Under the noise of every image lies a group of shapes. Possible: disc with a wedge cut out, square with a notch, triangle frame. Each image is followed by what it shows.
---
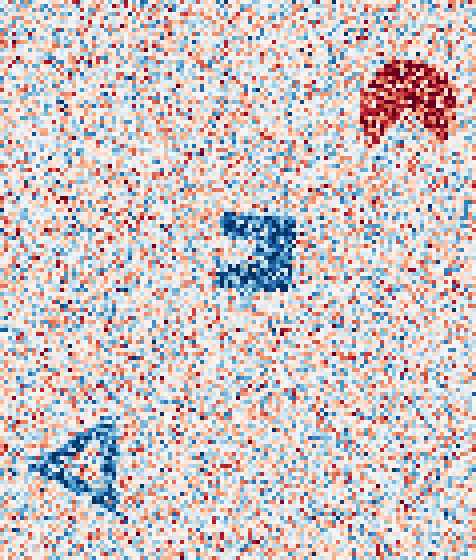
top right: red disc with a wedge cut out; centre: blue square with a notch; bottom left: blue triangle frame
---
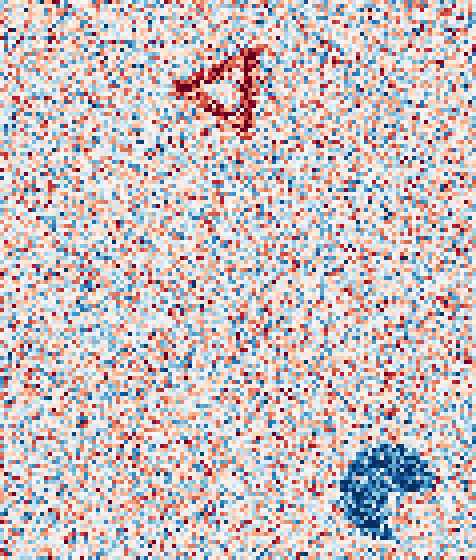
top middle: red triangle frame; bottom right: blue disc with a wedge cut out
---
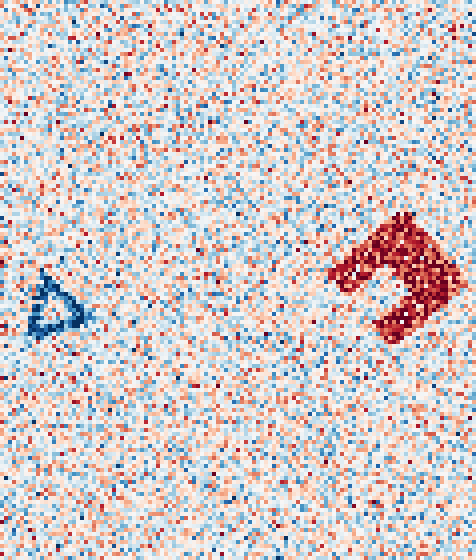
middle left: blue triangle frame; middle right: red square with a notch
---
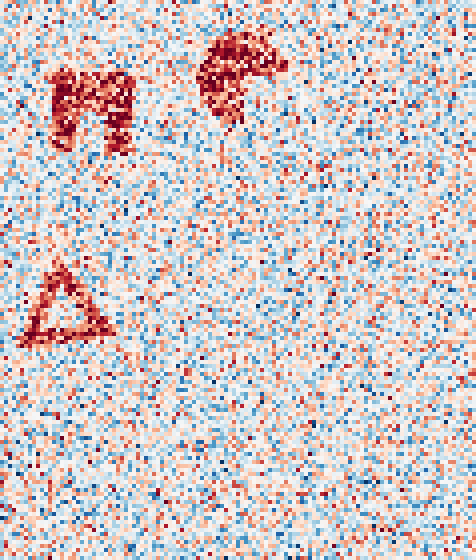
top left: red square with a notch; top middle: red disc with a wedge cut out; middle left: red triangle frame
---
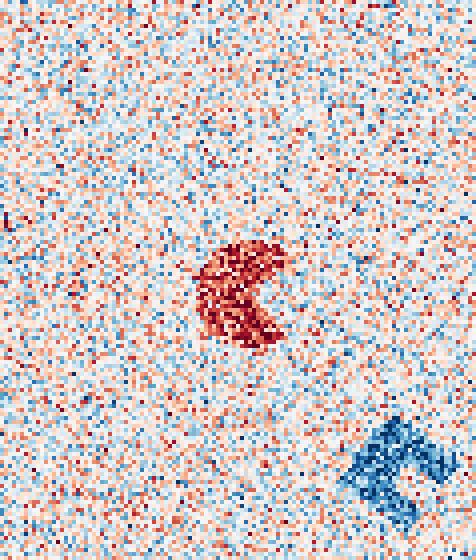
centre: red disc with a wedge cut out; bottom right: blue square with a notch
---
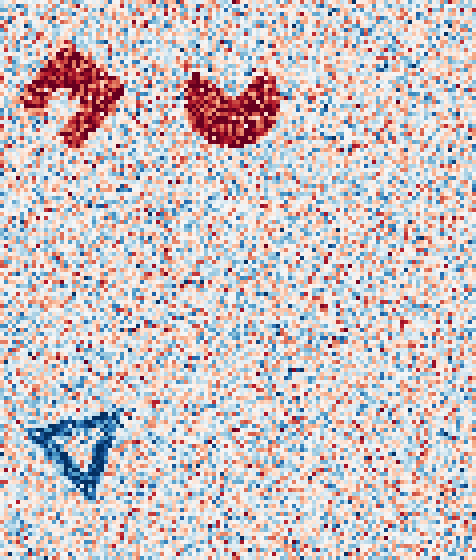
top left: red square with a notch; top middle: red disc with a wedge cut out; bottom left: blue triangle frame
